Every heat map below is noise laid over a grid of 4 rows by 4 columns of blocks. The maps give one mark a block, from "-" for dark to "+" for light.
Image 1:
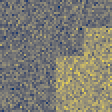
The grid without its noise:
- - - -
- - - +
- - + +
- - + +
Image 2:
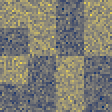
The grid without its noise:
+ + - +
- + - +
+ - + -
- - + -
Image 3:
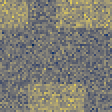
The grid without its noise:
+ - + +
- - - -
- - - -
- + + -
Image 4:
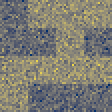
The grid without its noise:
- + + +
- - + -
+ + + +
+ - - -
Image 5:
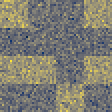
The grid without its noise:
+ - - +
- - - -
+ + - +
- - + -
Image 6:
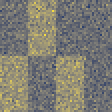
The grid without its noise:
- + - -
- + - -
+ - + -
+ - + -
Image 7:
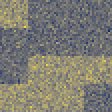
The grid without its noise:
+ - - -
- - - -
- + + +
+ + + -
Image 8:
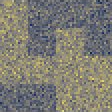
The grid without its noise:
+ - - -
+ - + -
+ + + +
- - + +
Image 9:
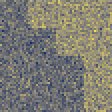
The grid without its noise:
- + + +
- - + +
- - - +
- - - +
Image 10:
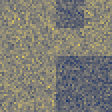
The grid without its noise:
+ + - +
+ + + +
+ + - -
+ + - -
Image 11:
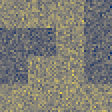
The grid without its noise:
+ + + -
- - + -
- + + -
+ + + +
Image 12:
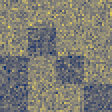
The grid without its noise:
+ + + +
+ - + +
- + - +
- + + -
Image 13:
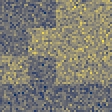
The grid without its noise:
- - + +
- + + +
+ - + +
- - - -
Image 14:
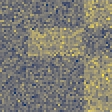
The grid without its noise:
- - - +
- + + -
- - - +
- - - +
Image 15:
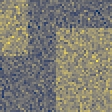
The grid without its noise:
+ - - -
+ - + +
- - + +
- - + +
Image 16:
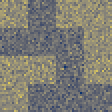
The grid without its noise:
+ - + +
- - - +
+ + - +
+ - - -
